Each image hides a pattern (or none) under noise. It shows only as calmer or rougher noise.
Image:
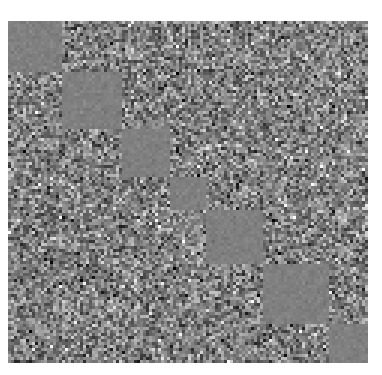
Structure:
blocks along the diagonal
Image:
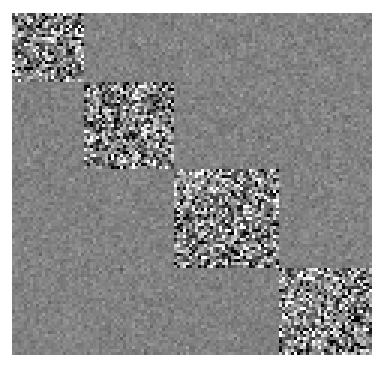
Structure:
blocks along the diagonal
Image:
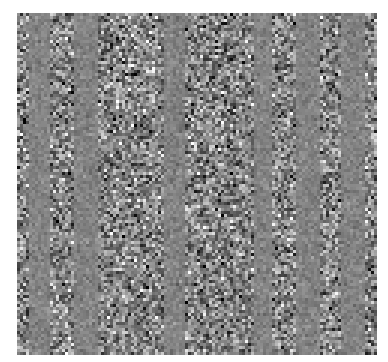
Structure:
bands of columns
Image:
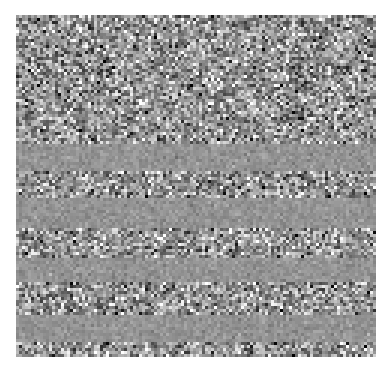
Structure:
bands of rows
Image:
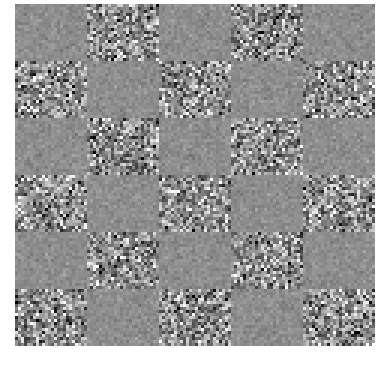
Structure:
a checkerboard
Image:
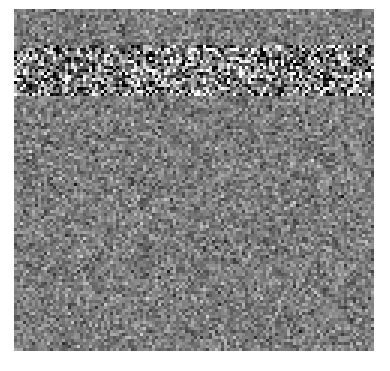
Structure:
one band of rows
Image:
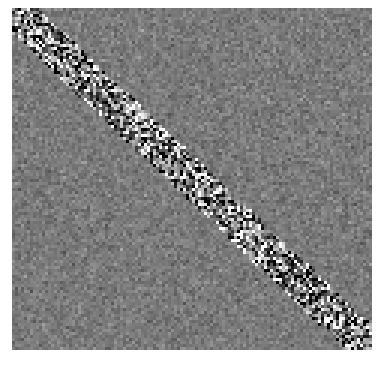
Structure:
a diagonal band
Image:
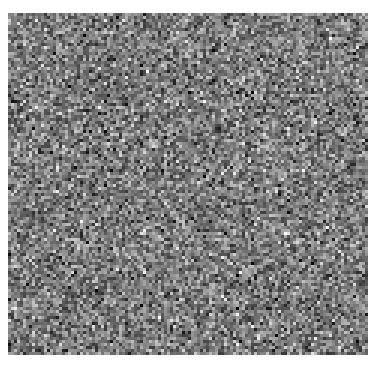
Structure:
only noise
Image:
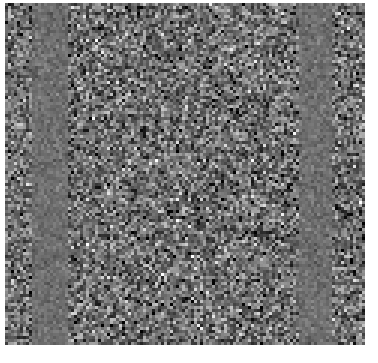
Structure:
bands of columns
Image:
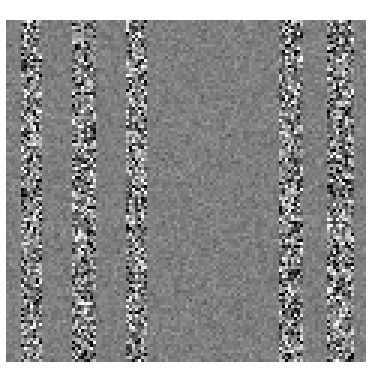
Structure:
bands of columns
